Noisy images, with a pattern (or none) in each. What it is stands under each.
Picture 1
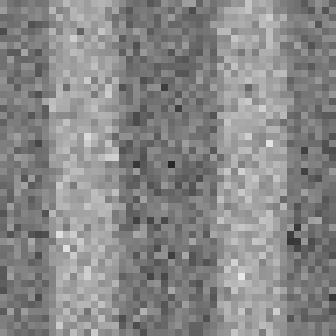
vertical stripes
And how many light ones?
2
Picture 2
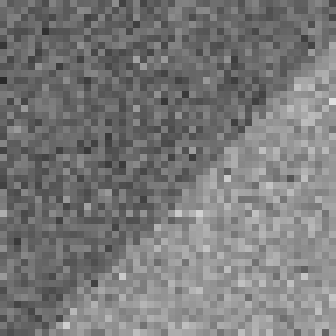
a sharp edge
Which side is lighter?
bottom right
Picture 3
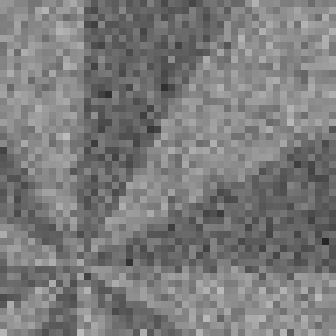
spokes from one point
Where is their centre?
bottom left
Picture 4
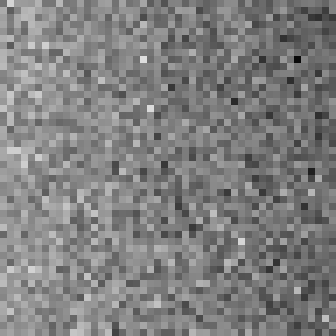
a smooth slope
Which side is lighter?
left
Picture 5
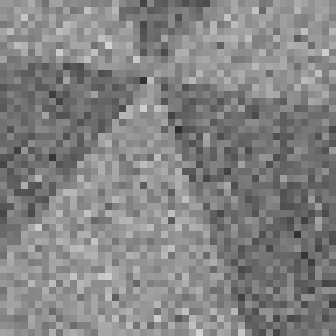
spokes from one point
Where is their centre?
top middle
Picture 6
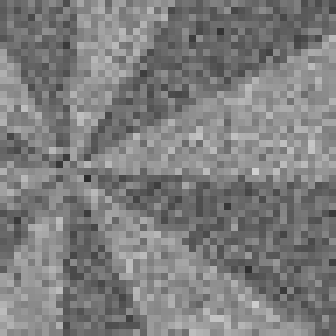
spokes from one point
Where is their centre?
middle left
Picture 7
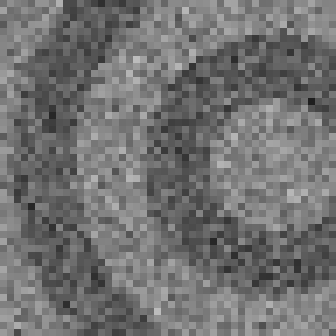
rings round one point
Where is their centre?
middle right
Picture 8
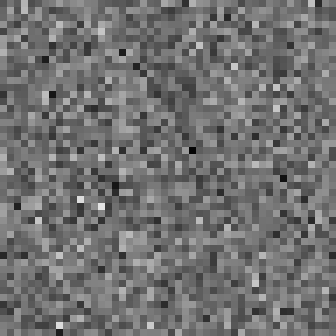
only noise
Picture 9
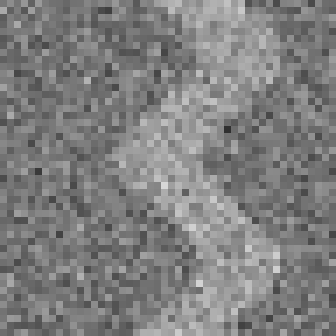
a wavy band
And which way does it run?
top to bottom
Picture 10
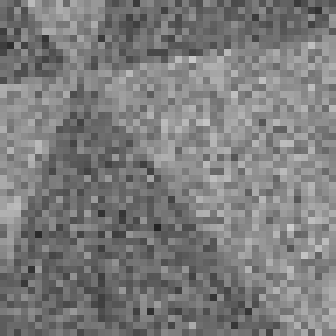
spokes from one point
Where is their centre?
top left
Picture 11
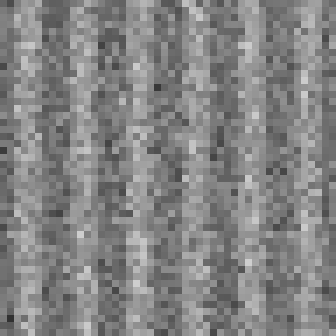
vertical stripes
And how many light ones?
6
